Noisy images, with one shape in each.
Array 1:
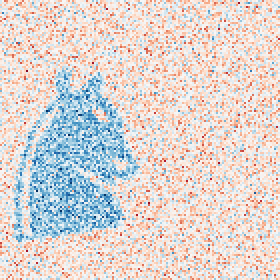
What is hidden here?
blue chess knight
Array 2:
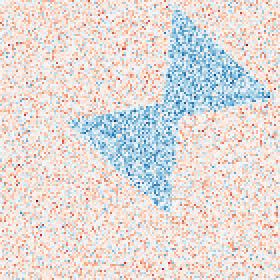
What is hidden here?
blue bow tie
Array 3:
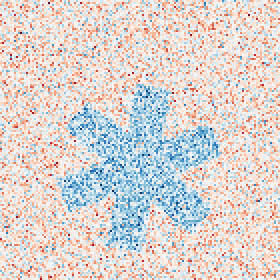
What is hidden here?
blue asterisk
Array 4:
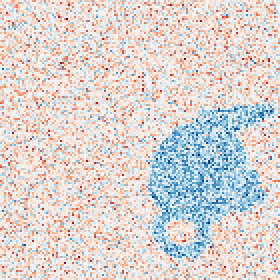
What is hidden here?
blue teapot
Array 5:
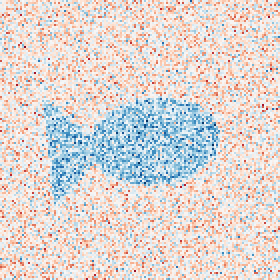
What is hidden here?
blue fish
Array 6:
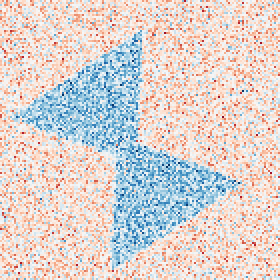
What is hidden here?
blue bow tie
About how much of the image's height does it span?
nearly all
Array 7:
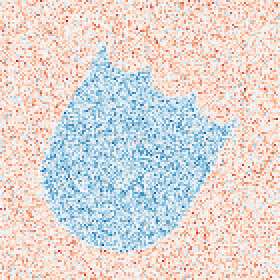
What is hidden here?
blue ghost
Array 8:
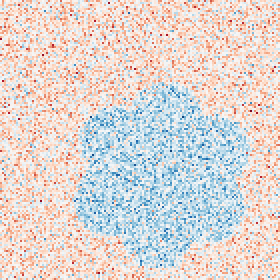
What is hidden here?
blue flower
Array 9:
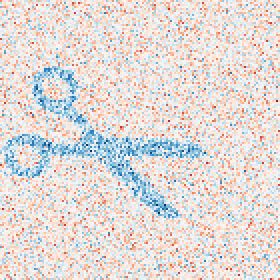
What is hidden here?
blue pair of scissors
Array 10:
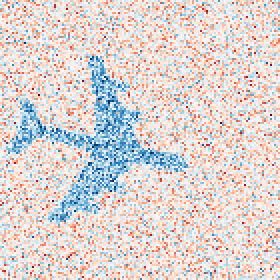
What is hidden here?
blue airplane
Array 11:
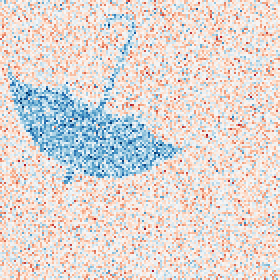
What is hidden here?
blue umbrella
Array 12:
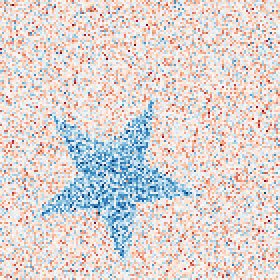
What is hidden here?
blue star
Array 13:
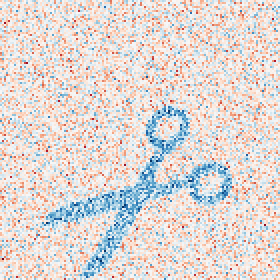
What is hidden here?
blue pair of scissors
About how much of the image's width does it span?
two thirds
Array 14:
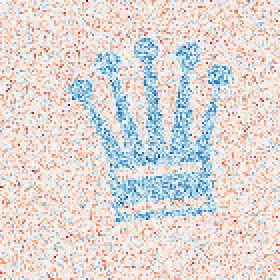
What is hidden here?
blue chess queen
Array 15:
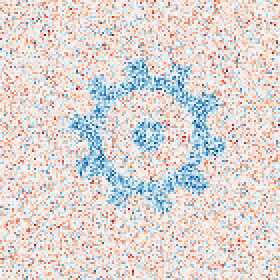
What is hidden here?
blue gear
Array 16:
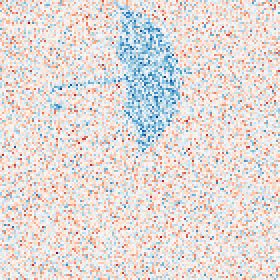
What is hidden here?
blue umbrella
